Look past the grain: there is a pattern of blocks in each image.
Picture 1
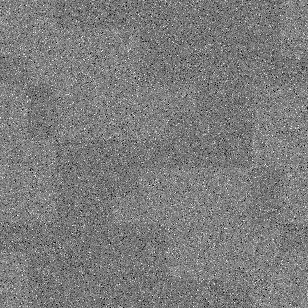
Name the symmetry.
the same after a half turn
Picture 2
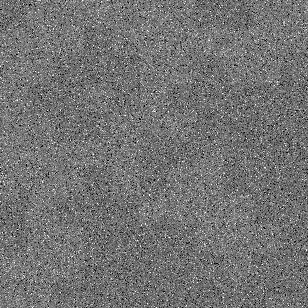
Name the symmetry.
mirrored about the diagonal from the top left
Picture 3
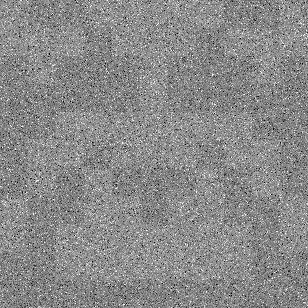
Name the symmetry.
left and right mirror each other
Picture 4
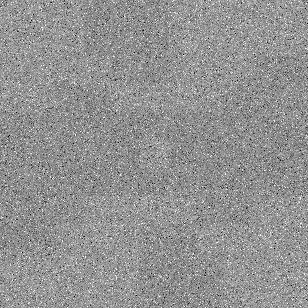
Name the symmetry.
the same after a half turn
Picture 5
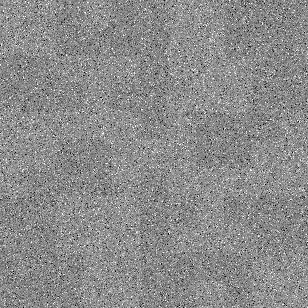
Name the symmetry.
the same after a half turn
